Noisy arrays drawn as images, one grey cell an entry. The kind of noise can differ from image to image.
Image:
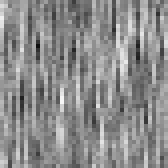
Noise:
streaked along the columns
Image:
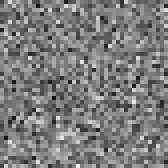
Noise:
independent entries
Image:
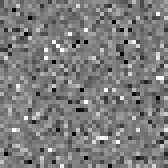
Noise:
heavy tails
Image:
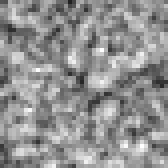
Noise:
blotchy
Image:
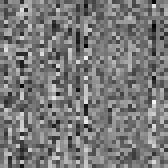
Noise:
columns of uneven size
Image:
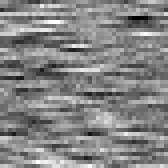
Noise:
streaked along the rows
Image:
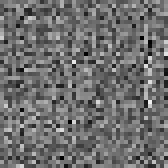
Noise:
low rank plus noise
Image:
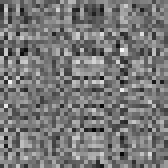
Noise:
low rank plus noise
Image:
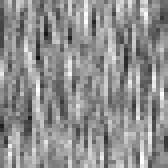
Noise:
streaked along the columns
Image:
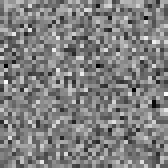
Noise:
independent entries
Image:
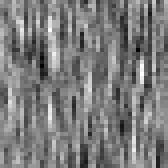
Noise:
streaked along the columns
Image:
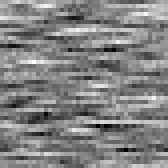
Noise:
streaked along the rows
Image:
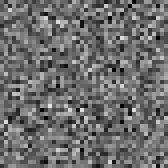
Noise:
low rank plus noise
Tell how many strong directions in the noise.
five to eight
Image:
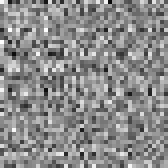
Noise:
low rank plus noise
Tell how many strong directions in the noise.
two
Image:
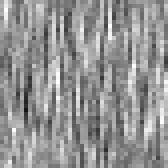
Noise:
streaked along the columns
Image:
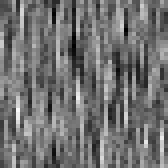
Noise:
streaked along the columns
